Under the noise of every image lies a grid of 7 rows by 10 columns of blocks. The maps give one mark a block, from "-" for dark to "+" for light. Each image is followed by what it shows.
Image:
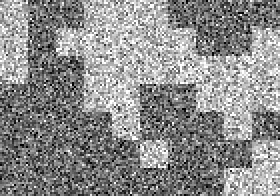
+ - - + + + - - - -
+ - + + + + + - - +
+ - - + + + + + + +
- - - + + - - + + +
- - - - + - - - + -
- - - - - + - - - +
- - - - - - - - + +
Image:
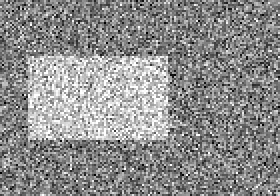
- - - - - - - - - -
- - - - - - - - - -
- + + + + + - - - -
- + + + + + - - - -
- + + + + + - - - -
- - - - - - - - - -
- - - - - - - - - -
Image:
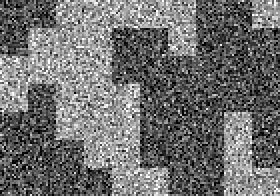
- - + + + + + - - +
- + + + - - + - - -
+ + + + - - - - - -
+ - + + + - - - - -
- - + + + - - - + -
- - - + + - - - + -
- - - - + + - - + +
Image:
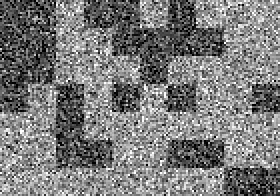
- - + - - + - + + +
- - + + - - - - + +
- - + + + - + + + +
- + - + - + - + + -
+ + - + + + + + + +
+ + - - + + - - + +
+ + + + + + + + - -
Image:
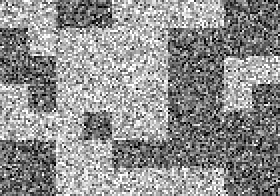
+ + - - + + + + - -
- + + + + + - - - -
- - + + + + - - + +
+ - + + + + - - + -
+ + + - + + - - - -
- - + + - - - - - -
- - + + + + + + - -
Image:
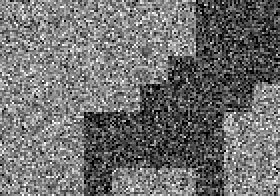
+ + + + + + + - - -
+ + + + + + + - - -
+ + + + + + - - - -
+ + + + + - - - - +
+ + + - - - - - + +
+ + + - - - - - + +
+ + + - + + + - + +
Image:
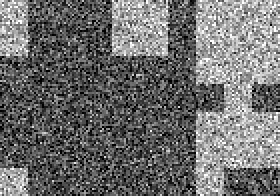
+ - - - + + - + + +
+ - - - + + - + + +
- - - - - - - + + +
- - - - - - - - + -
- - - - - - - + + +
- - - - - - - + + +
+ - - - - - - + - -
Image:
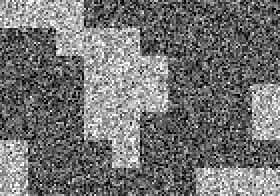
+ + + - - - - - - -
- - + + + - - - - -
- - - + + + - - - -
- - - + + + - - - +
- - - + + - - - - +
+ - - - + - - - - -
+ - - - - - - + + +
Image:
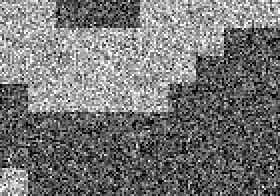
+ + - - - + + + + +
+ + + + + + + + - -
+ + + + + + + - - -
- + + + + + - - - -
- - - - - - - - - -
- - - - - - - - - -
+ - - - - - - - - -
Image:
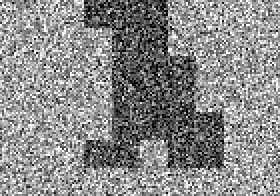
+ + + - - - + + + +
+ + + + - - + + + +
+ + + + - - - + + +
+ + + + - - - + + +
+ + + + - - - - + +
+ + + - - + - - + +
+ + + + + + + + + +
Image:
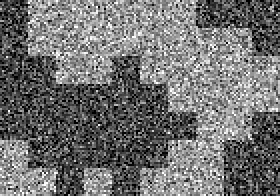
- + + + + + + - - -
- + + + + + + + + -
- - + + - + + + + +
- - - - - - + + + +
- - - - - - - + + -
+ - - - - - + + - -
+ + - + - + + + - -
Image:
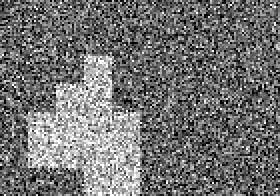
- - - - - - - - - -
- - - - - - - - - -
- - - + - - - - - -
- - + + - - - - - -
- + + + + - - - - -
- + + + + - - - - -
- - - + + - - - - -
